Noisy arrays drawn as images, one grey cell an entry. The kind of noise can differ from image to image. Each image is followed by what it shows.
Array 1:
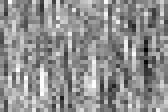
streaked along the columns
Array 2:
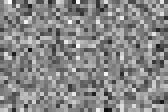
low rank plus noise
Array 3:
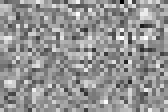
low rank plus noise
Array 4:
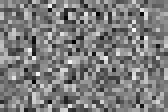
low rank plus noise
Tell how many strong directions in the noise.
three or four
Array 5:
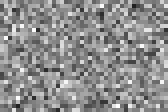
independent entries
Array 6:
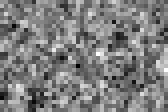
blotchy
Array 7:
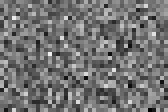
low rank plus noise
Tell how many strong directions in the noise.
one
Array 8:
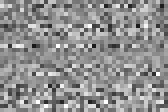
rows of uneven size
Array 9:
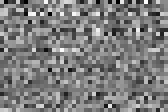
rows of uneven size
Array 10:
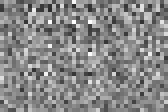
low rank plus noise
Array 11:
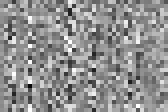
columns of uneven size
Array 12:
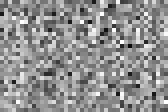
low rank plus noise
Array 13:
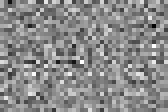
low rank plus noise
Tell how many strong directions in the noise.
two
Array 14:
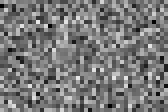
independent entries
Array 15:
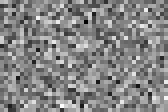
independent entries
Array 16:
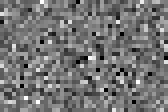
heavy tails
